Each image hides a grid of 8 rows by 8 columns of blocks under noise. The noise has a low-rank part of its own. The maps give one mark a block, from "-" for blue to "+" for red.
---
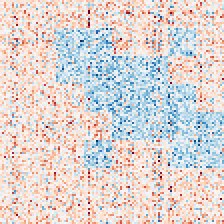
++++++++
++--++-+
++----++
+++----+
++++----
+++-++--
++++++++
++++++++
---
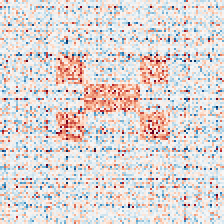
--------
--------
--+--+--
---++---
--+--+--
--------
--------
--------
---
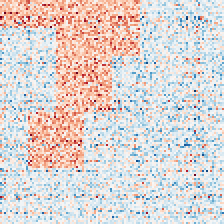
+++++---
--+++---
--++----
--++----
-++-----
-++-----
--------
--------
